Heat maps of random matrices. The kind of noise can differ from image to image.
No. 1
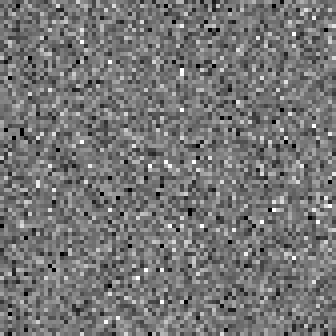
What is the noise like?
heavy tails
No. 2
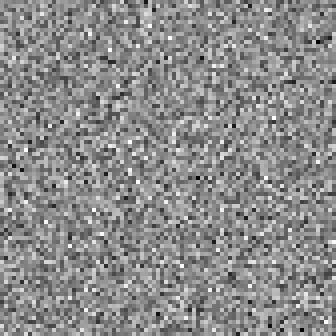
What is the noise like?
independent entries
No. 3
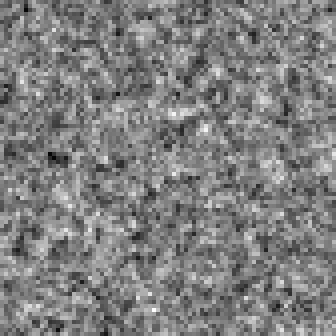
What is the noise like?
blotchy
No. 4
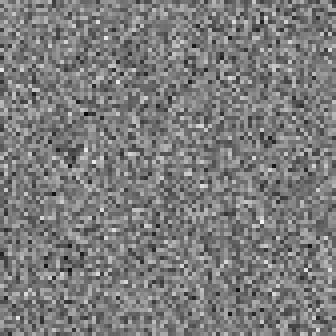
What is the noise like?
independent entries
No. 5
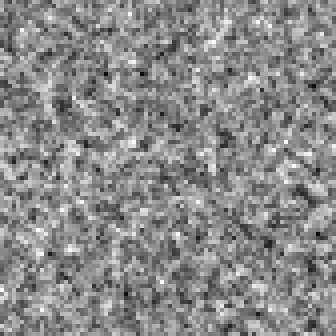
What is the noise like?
blotchy
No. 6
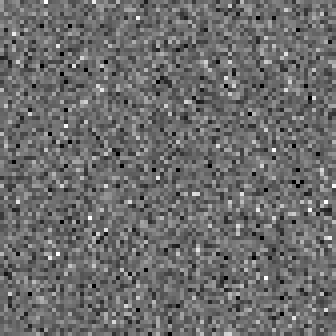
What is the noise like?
heavy tails
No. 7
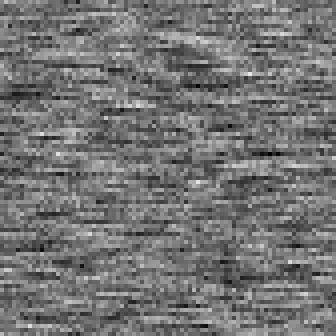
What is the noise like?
streaked along the rows
